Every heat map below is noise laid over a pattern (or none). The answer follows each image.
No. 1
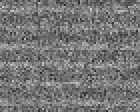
horizontal stripes
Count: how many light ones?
6
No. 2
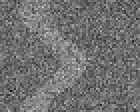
a wavy band
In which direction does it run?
top to bottom
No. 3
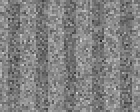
vertical stripes
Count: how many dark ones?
5
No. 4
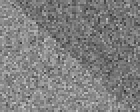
a sharp edge
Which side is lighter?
bottom left
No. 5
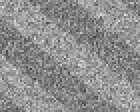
diagonal stripes
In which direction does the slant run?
top left to bottom right
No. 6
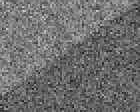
a sharp edge
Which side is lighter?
top left
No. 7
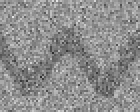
a wavy band
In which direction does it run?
left to right
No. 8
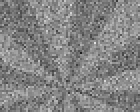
spokes from one point
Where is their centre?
bottom middle
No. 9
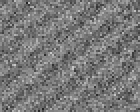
diagonal stripes
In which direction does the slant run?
bottom left to top right
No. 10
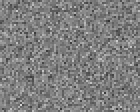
only noise
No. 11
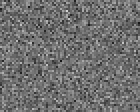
only noise
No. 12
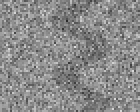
a wavy band
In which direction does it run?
top to bottom
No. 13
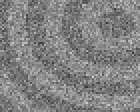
rings round one point
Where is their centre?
top right
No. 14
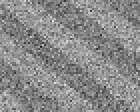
diagonal stripes
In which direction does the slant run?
top left to bottom right
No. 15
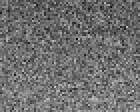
a smooth slope
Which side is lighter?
bottom
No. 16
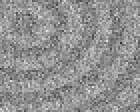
rings round one point
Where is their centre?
top left
